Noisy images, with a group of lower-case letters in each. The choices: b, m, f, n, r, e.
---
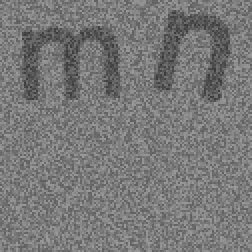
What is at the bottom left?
nothing
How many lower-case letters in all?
2
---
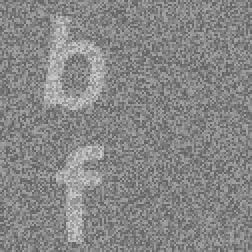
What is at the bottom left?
f
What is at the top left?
b
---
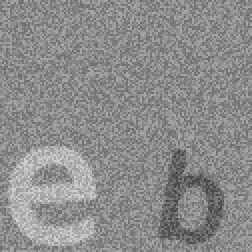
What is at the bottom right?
b
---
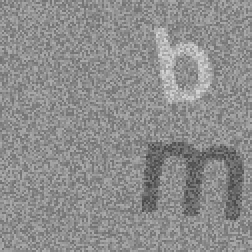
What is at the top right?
b
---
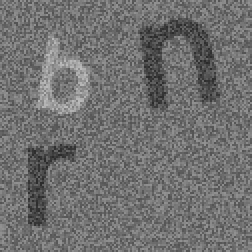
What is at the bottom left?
r
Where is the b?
top left
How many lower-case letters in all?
3
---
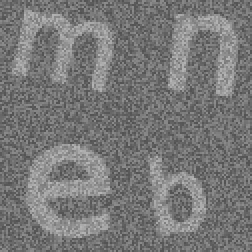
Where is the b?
bottom right
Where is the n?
top right
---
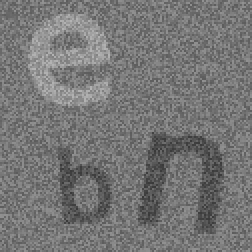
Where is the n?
bottom right
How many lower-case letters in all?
3
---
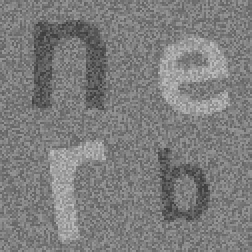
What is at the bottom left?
r
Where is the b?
bottom right
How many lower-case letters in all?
4
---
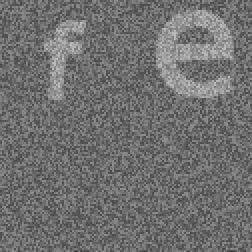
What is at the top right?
e
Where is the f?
top left
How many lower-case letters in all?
2
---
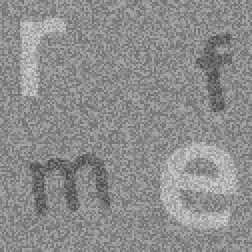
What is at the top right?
f
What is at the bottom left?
m
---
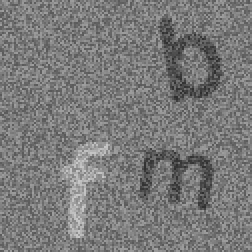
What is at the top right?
b
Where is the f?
bottom left
